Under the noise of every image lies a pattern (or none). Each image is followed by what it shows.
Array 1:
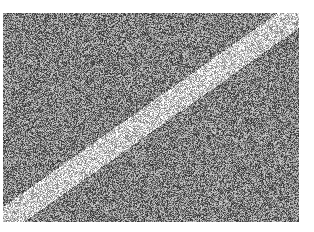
a diagonal band
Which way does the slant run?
bottom left to top right
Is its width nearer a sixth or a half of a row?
a sixth
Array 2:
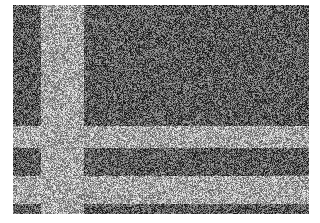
bands of rows crossing bands of columns
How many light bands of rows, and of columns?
2 and 1
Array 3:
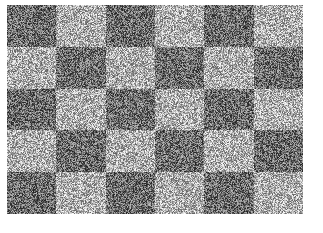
a checkerboard
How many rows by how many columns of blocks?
5 by 6
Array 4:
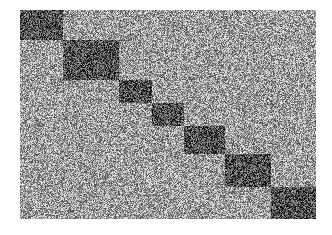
blocks along the diagonal
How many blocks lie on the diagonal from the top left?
7
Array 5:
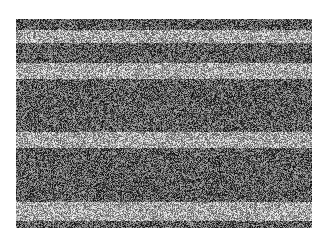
bands of rows
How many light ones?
4
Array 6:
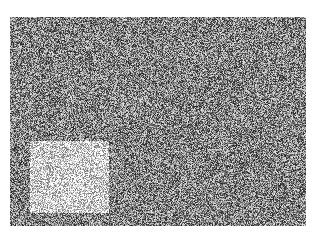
one block
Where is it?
bottom left
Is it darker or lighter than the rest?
lighter
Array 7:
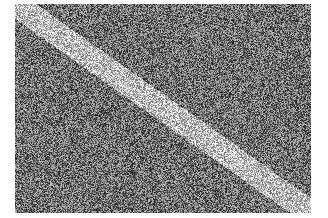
a diagonal band
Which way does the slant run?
top left to bottom right
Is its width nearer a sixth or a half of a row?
a sixth
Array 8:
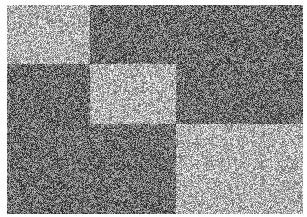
blocks along the diagonal
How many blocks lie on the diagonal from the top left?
3
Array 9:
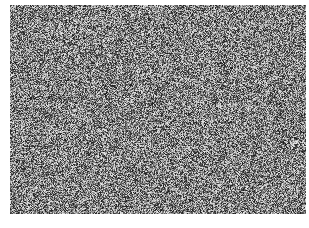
only noise
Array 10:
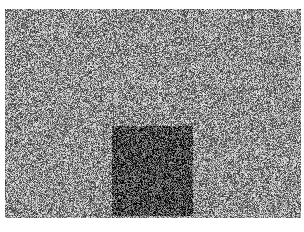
one block
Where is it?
bottom middle
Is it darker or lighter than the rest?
darker
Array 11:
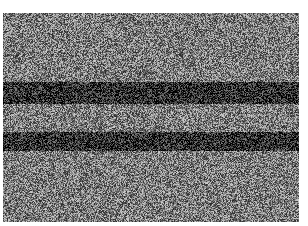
bands of rows
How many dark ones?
2
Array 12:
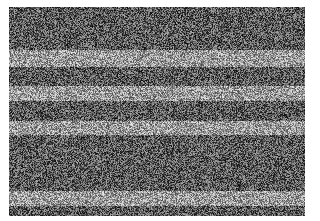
bands of rows
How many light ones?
4
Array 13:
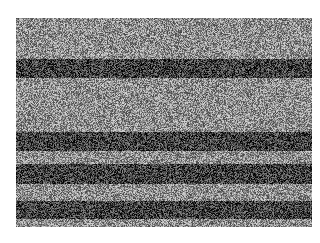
bands of rows
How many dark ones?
4
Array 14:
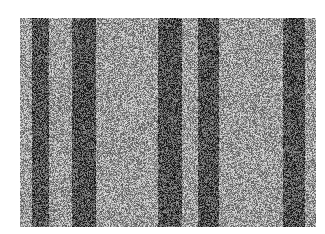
bands of columns
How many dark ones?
5
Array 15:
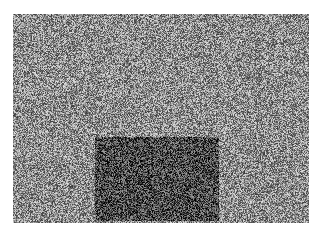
one block
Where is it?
bottom middle
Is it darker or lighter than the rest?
darker
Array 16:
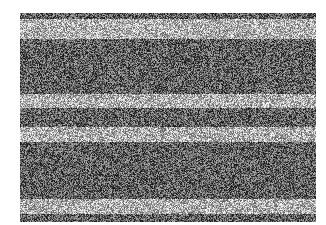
bands of rows
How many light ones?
4
